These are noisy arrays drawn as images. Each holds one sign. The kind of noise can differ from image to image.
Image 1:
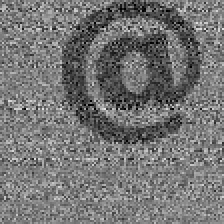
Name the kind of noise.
rows of uneven size
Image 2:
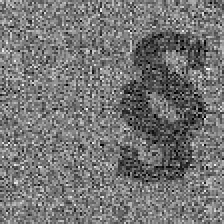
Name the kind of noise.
low rank plus noise
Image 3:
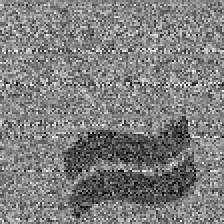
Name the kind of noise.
rows of uneven size
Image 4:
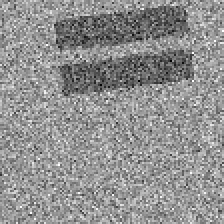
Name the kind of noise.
independent entries
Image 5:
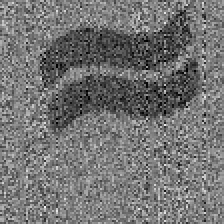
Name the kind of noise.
columns of uneven size
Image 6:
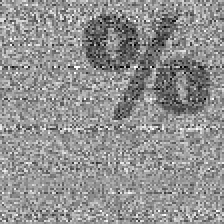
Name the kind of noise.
rows of uneven size
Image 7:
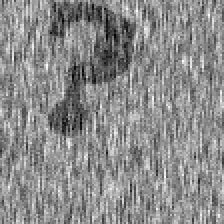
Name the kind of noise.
streaked along the columns
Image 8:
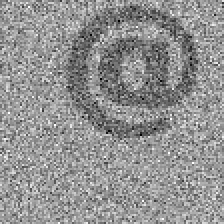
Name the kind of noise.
independent entries
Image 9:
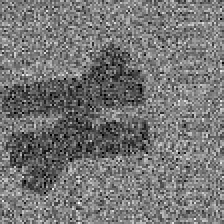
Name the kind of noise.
low rank plus noise
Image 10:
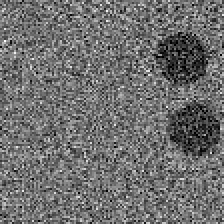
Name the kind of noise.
low rank plus noise
